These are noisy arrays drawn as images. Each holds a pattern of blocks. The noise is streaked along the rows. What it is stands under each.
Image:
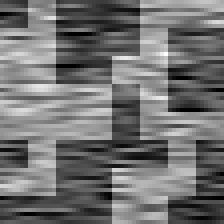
no symmetry
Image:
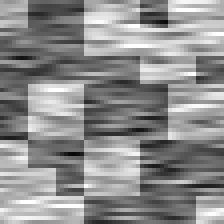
mirrored about the diagonal from the bottom left
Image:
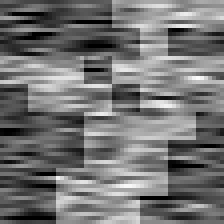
no symmetry
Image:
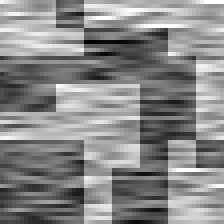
mirrored about the diagonal from the bottom left
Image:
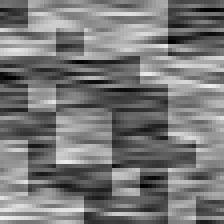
mirrored about the diagonal from the bottom left
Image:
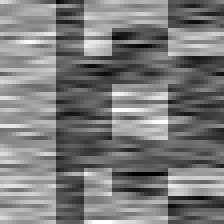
top and bottom mirror each other
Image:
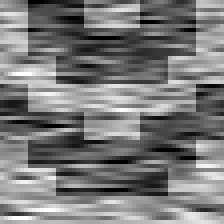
left and right mirror each other
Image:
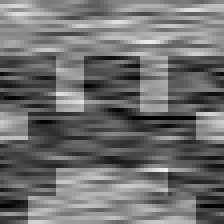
left and right mirror each other
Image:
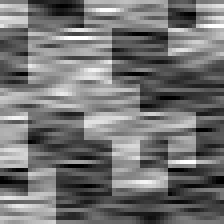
mirrored about the diagonal from the top left
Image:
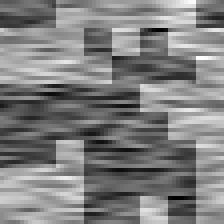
no symmetry
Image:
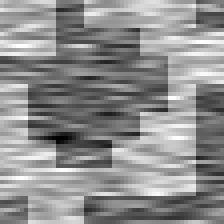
mirrored about the diagonal from the top left
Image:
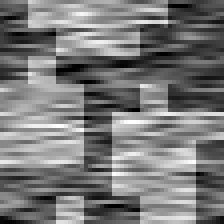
no symmetry
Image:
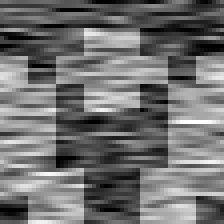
left and right mirror each other
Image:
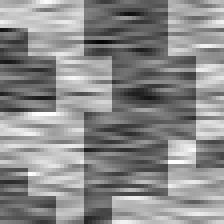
no symmetry
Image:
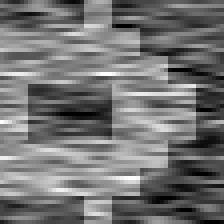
top and bottom mirror each other
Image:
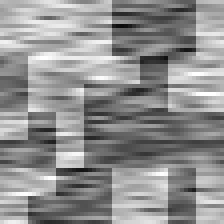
no symmetry
